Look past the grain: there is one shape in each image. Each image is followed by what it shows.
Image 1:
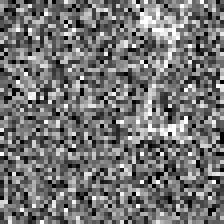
musical note
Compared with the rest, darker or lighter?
lighter
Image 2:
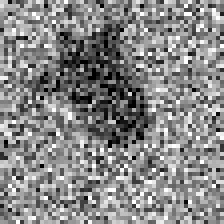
bell
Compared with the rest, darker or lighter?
darker
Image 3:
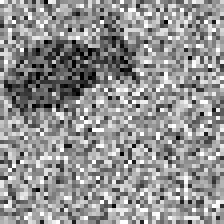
fish
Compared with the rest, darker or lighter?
darker
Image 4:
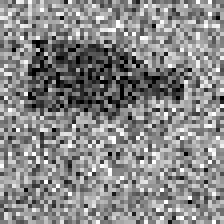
bottle
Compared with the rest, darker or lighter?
darker
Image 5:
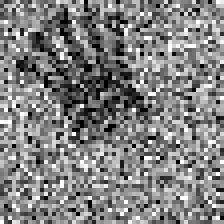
chess queen
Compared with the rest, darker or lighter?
darker
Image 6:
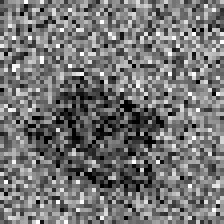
telephone
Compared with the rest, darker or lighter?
darker
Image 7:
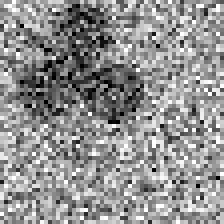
club
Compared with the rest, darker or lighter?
darker
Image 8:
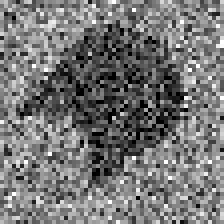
cat's head
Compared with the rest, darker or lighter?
darker
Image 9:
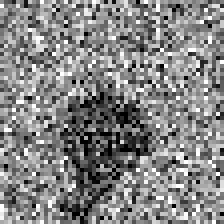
pear
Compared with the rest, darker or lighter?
darker
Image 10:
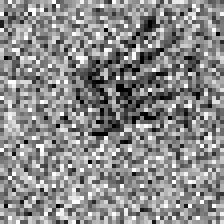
chess queen
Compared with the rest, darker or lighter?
darker
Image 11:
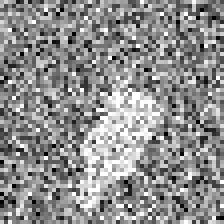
bottle
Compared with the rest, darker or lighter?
lighter
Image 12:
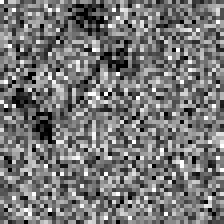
pair of musical notes
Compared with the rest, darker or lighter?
darker
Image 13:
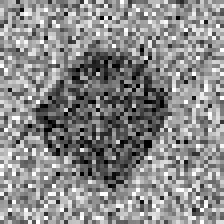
ghost
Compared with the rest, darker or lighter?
darker
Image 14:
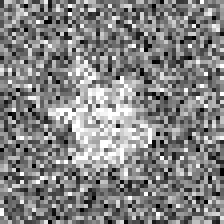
turtle
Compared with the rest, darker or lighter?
lighter
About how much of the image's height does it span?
half
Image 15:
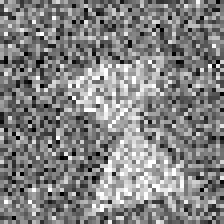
bow tie
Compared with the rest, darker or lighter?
lighter
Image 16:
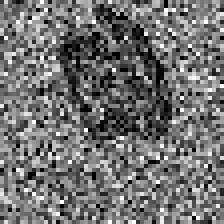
telephone
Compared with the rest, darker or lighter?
darker
